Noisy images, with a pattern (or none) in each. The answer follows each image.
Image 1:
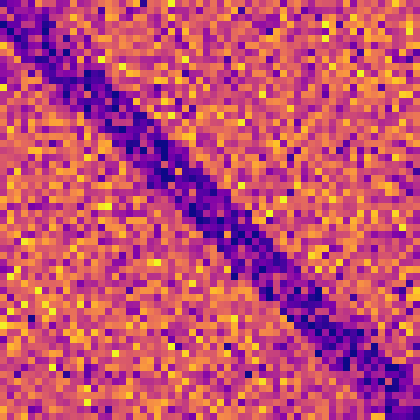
a diagonal band
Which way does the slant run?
top left to bottom right
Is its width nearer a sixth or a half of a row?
a sixth
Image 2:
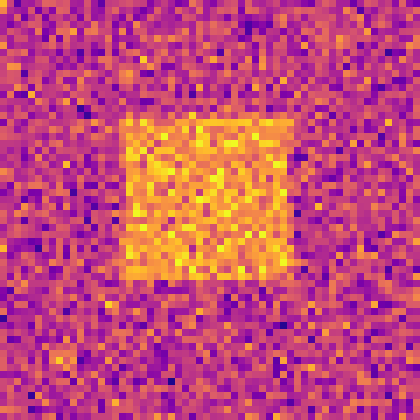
one block
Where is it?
centre
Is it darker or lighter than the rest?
lighter
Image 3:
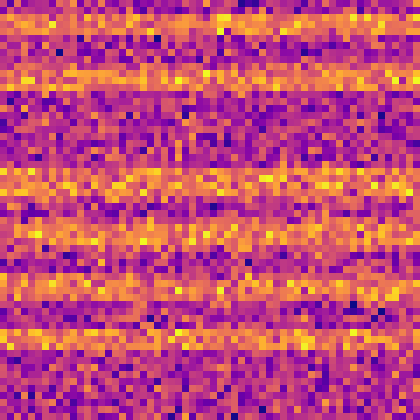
bands of rows
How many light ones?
6
